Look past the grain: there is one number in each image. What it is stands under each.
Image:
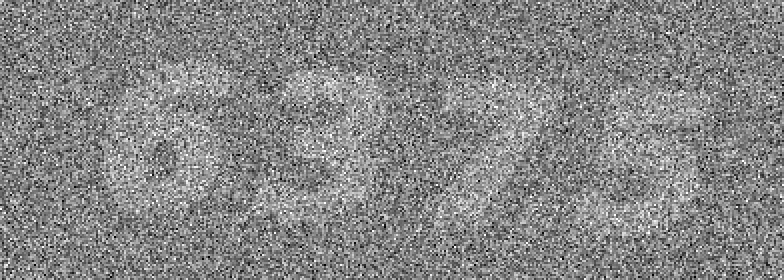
6375
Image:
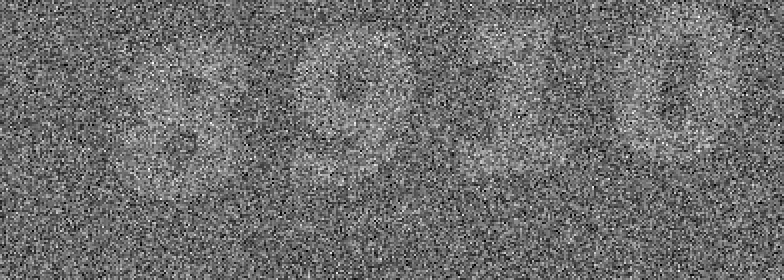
8910
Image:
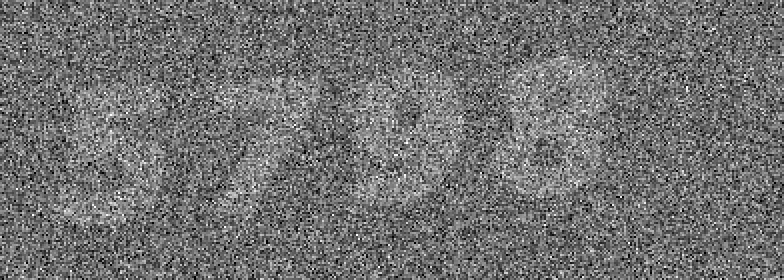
5798
